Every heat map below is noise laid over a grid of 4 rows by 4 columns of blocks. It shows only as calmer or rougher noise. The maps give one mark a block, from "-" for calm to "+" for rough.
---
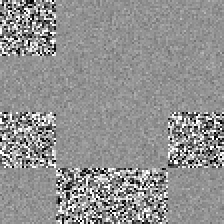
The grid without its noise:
+ - - -
- - - -
+ - - +
- + + -
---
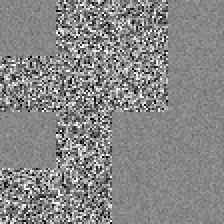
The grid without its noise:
- + + -
+ + + -
- + - -
+ + - -
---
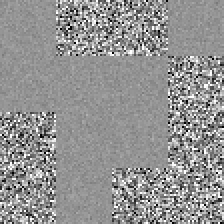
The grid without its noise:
- + + -
- - - +
+ - - +
+ - + +
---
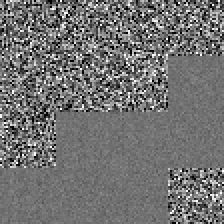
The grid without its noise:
+ + + +
+ + + -
+ - - -
- - - +
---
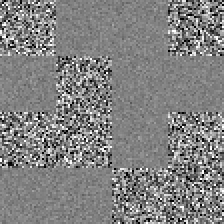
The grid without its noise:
+ - - +
- + - -
+ + - +
- - + +
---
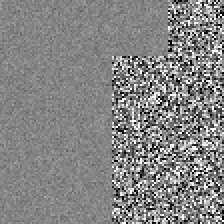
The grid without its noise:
- - - +
- - + +
- - + +
- - + +
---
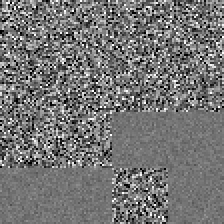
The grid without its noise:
+ + + +
+ + + +
+ + - -
- - + -
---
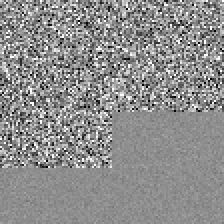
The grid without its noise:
+ + + +
+ + + +
+ + - -
- - - -
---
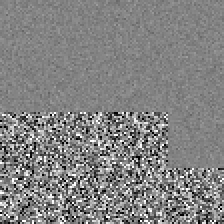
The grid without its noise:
- - - -
- - - -
+ + + -
+ + + +
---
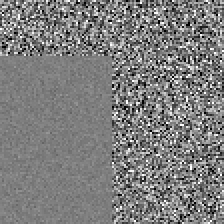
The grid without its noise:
+ + + +
- - + +
- - + +
- - + +
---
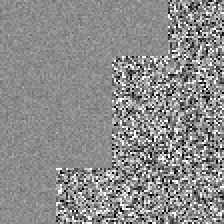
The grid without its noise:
- - - +
- - + +
- - + +
- + + +
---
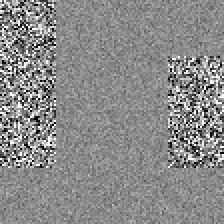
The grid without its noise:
+ - - -
+ - - +
+ - - +
- - - -
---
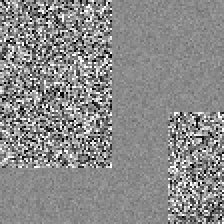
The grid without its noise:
+ + - -
+ + - -
+ + - +
- - - +
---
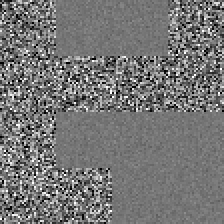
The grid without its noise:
+ - - +
+ + + +
+ - - -
+ + - -
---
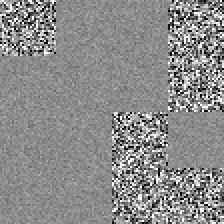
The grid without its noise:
+ - - +
- - - +
- - + -
- - + +
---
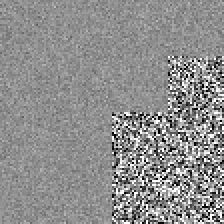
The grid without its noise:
- - - -
- - - +
- - + +
- - + +
